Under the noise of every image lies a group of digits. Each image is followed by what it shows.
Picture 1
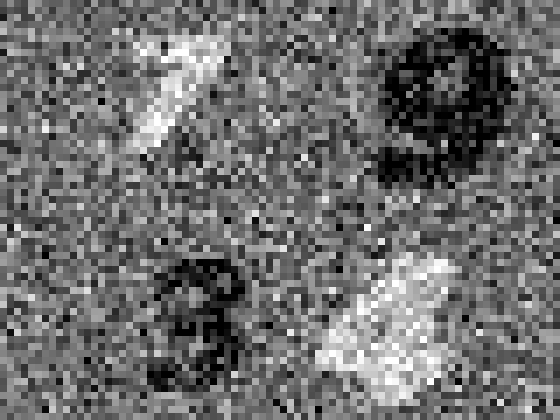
top left: light 7; top right: dark 9; bottom left: dark 3; bottom right: light 4
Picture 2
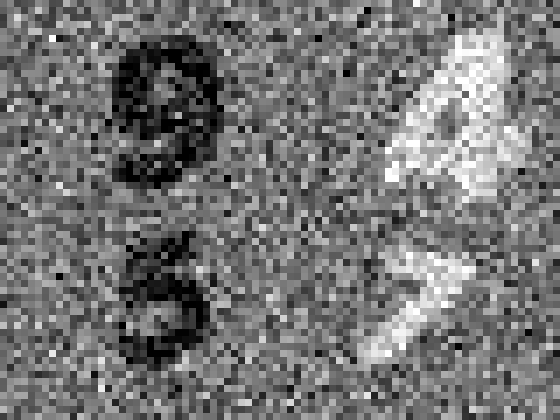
top left: dark 9; top right: light 4; bottom left: dark 5; bottom right: light 7
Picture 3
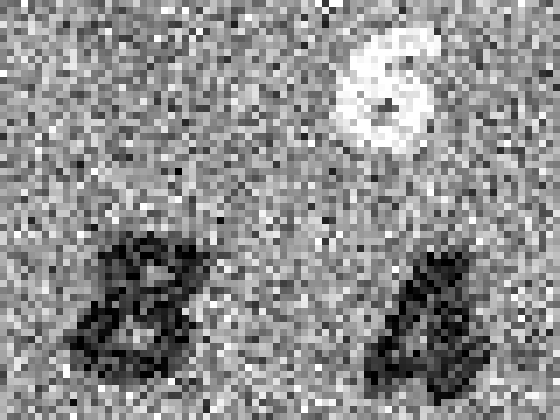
top right: light 6; bottom left: dark 8; bottom right: dark 4
